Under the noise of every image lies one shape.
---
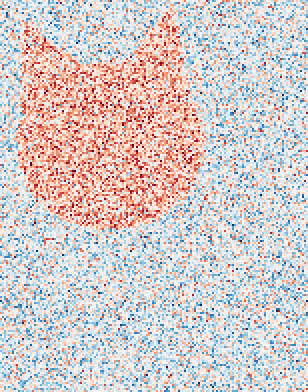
cat's head
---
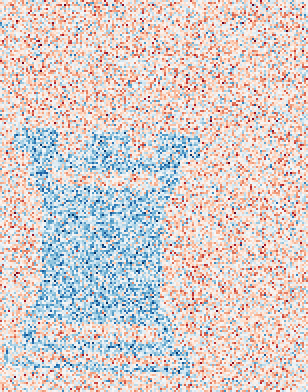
chess rook
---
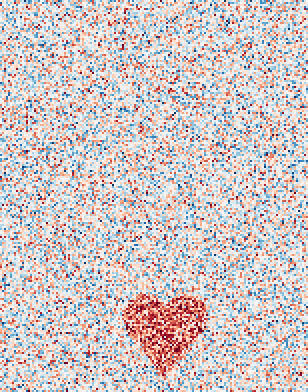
heart
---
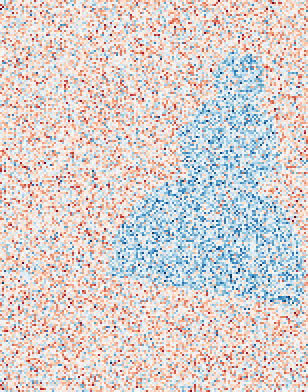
chess pawn
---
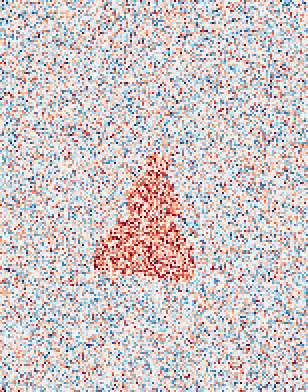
chess pawn
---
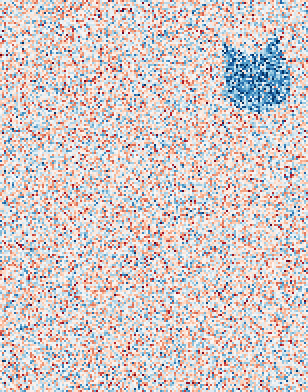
cat's head
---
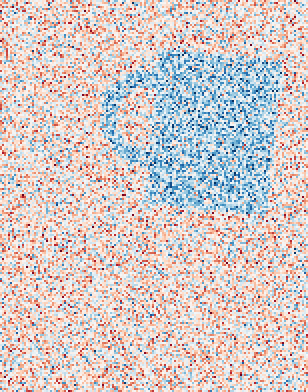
cup
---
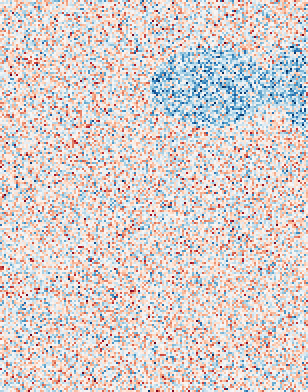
fish
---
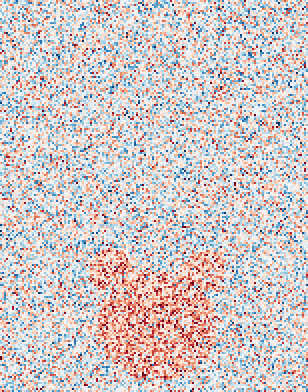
bear's head
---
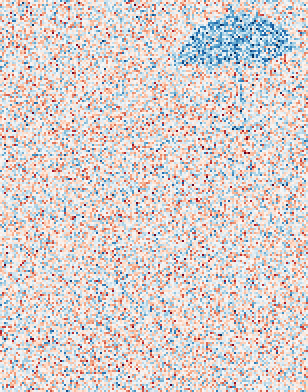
umbrella
